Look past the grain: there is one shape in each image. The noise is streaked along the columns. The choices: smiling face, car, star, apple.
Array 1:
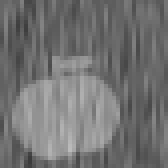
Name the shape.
apple
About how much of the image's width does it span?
two thirds
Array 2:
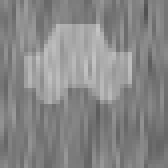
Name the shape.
car
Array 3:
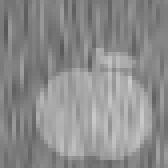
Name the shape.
apple
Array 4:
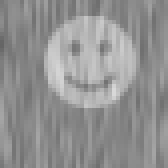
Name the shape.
smiling face
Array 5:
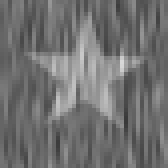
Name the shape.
star
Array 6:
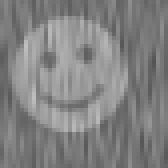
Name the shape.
smiling face
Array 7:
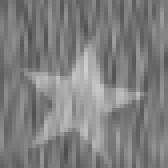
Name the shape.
star
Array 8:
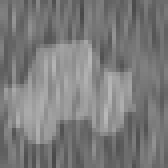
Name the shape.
car
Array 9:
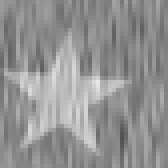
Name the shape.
star
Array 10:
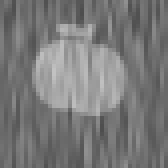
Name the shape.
apple
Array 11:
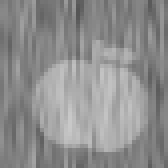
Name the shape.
apple
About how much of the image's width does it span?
two thirds
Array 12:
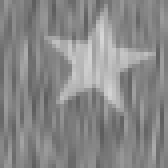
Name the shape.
star
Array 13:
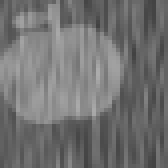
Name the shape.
apple
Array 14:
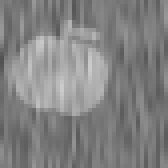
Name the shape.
apple
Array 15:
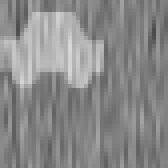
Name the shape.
car
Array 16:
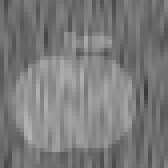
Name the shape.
apple
